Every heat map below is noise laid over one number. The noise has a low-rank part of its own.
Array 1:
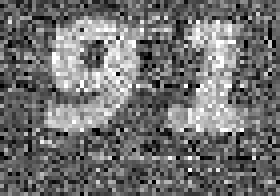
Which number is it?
91
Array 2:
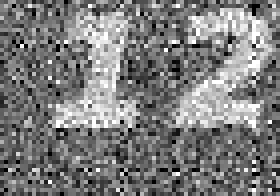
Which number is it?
12
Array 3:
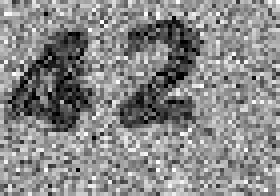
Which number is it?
42
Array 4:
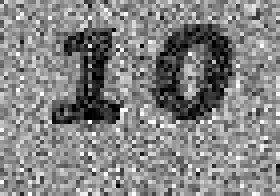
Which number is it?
10
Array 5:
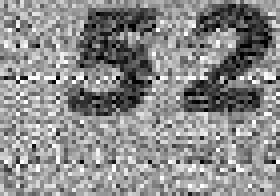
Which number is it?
52
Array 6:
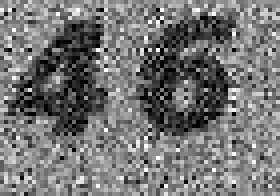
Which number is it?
46
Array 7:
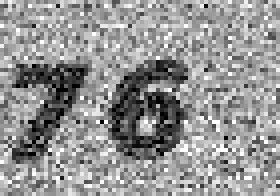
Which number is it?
76
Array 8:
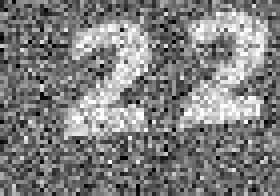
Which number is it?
22
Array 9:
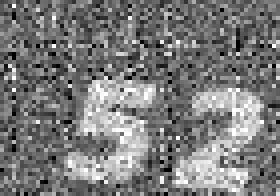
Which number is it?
52
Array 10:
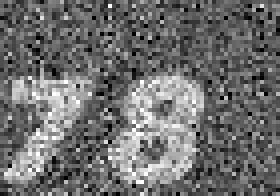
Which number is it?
78
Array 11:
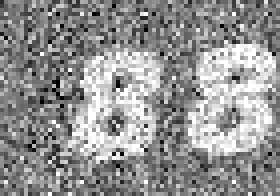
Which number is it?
88
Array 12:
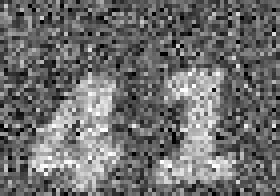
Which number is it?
41
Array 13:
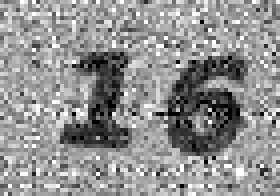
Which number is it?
16
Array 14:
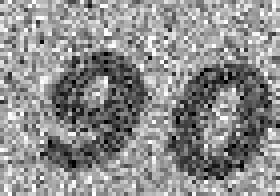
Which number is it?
90
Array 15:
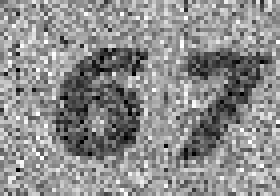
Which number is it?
67
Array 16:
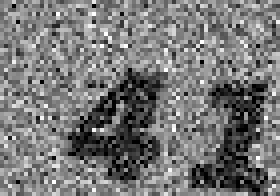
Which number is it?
41
